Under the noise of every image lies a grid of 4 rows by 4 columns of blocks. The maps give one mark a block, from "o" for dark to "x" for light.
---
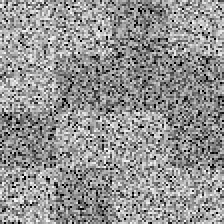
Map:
x x o x
x o o o
o x x o
x o x x
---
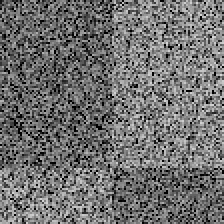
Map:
o o x x
o o x x
o o x x
x x o o
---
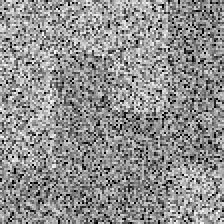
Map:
x x x o
x o x o
x o o o
o o o x
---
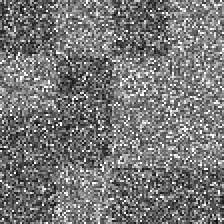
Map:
o x o x
x o x x
o o x x
o x o o
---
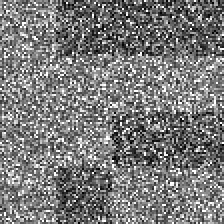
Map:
x o o o
x x x x
x x o o
x o x x
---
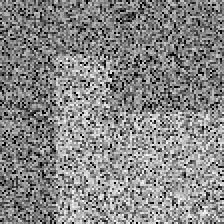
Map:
o o o o
o x o o
o x x x
o x x x
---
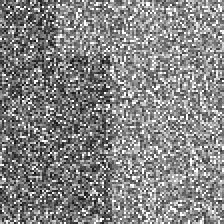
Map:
o x x x
o o x x
o o x x
o o x x
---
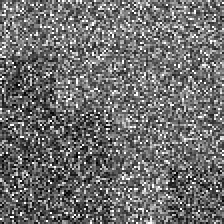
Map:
x x x x
o x x x
o o x x
o o x o
